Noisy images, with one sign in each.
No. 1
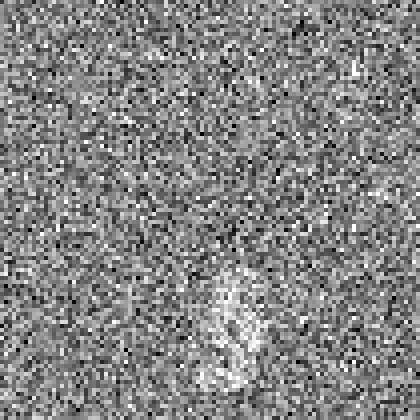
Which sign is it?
section sign
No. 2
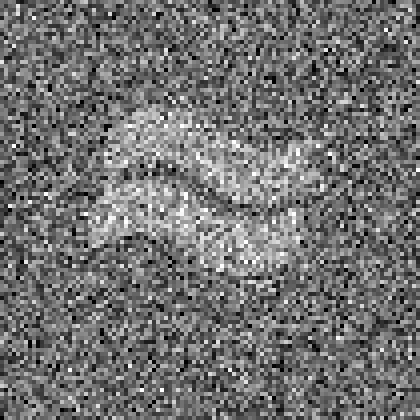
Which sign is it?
approximately sign
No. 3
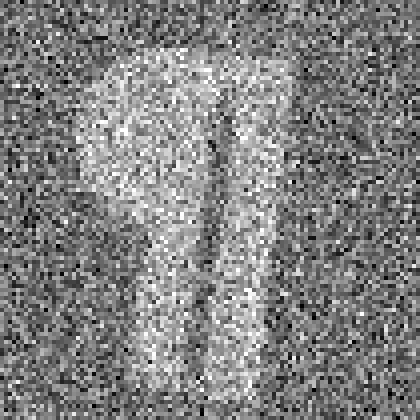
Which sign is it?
pilcrow
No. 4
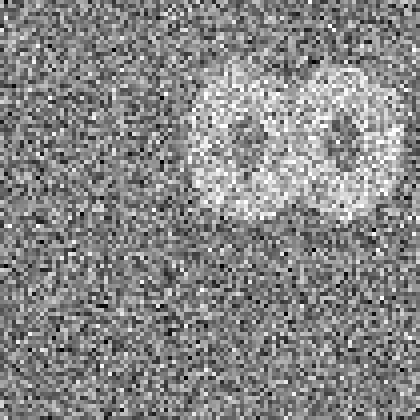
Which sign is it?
infinity sign
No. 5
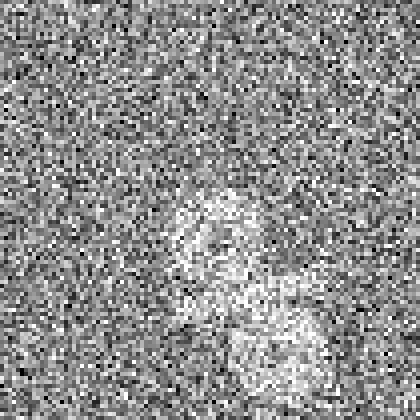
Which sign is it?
percent sign
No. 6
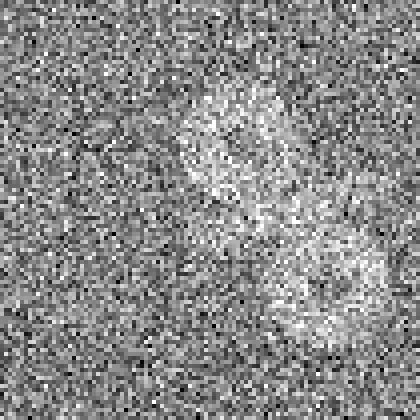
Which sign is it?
percent sign
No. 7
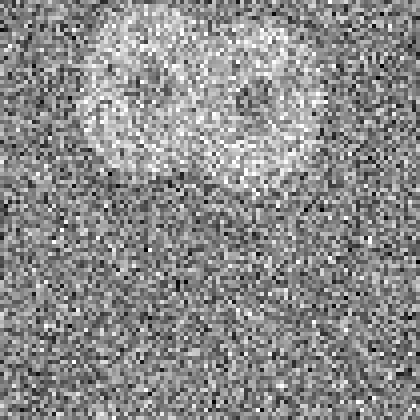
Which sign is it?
infinity sign
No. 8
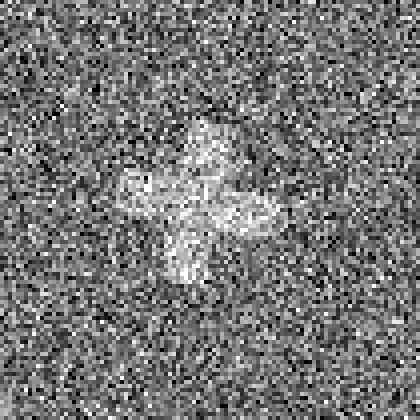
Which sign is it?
plus sign
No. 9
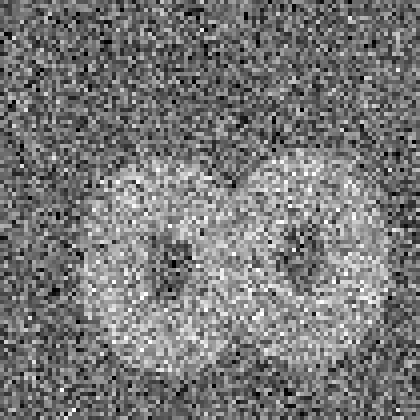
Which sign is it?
infinity sign
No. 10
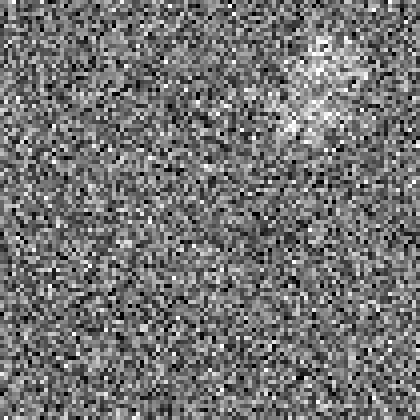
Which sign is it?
hash sign
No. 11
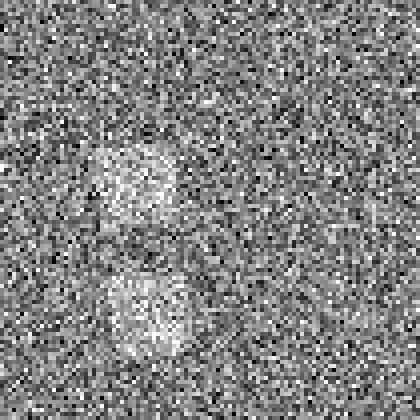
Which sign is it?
colon
